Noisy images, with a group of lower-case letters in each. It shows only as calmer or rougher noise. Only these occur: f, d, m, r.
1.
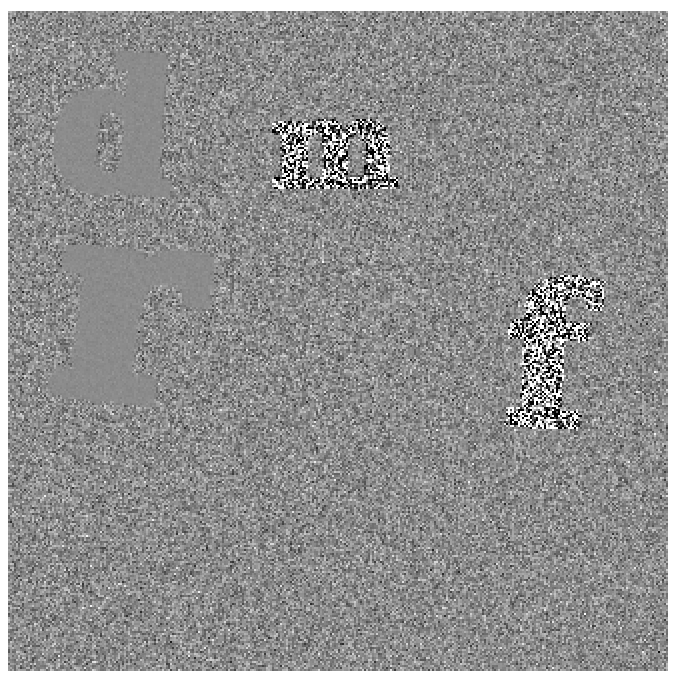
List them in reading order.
top left: calm d; top middle: rough m; middle left: calm r; middle right: rough f
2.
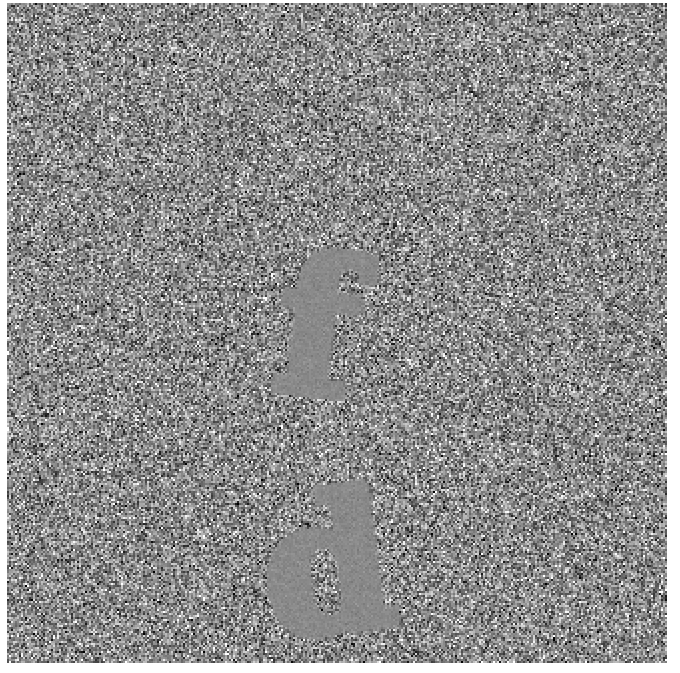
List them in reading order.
centre: calm f; bottom middle: calm d
